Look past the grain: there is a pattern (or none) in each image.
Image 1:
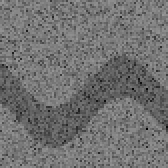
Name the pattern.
a wavy band
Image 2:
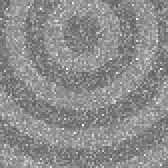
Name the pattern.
rings round one point
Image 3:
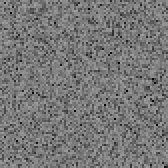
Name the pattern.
only noise
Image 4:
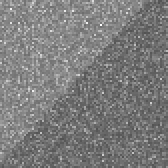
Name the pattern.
a sharp edge
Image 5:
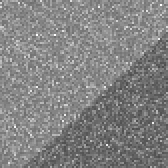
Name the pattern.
a sharp edge
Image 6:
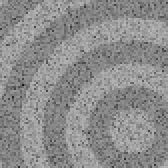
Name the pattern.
rings round one point
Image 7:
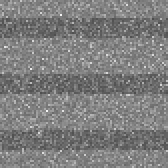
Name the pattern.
horizontal stripes
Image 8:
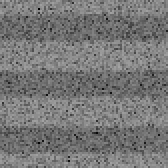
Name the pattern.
horizontal stripes
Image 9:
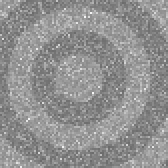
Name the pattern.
rings round one point
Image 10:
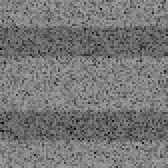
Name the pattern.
horizontal stripes
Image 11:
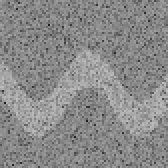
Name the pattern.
a wavy band
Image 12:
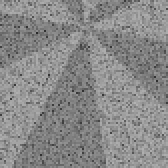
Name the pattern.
spokes from one point
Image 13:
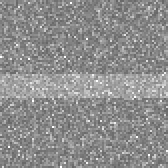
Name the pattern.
one horizontal stripe
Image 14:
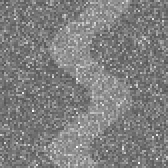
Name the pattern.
a wavy band
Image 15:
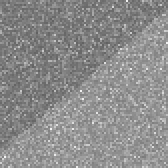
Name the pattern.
a sharp edge
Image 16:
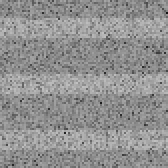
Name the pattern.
horizontal stripes
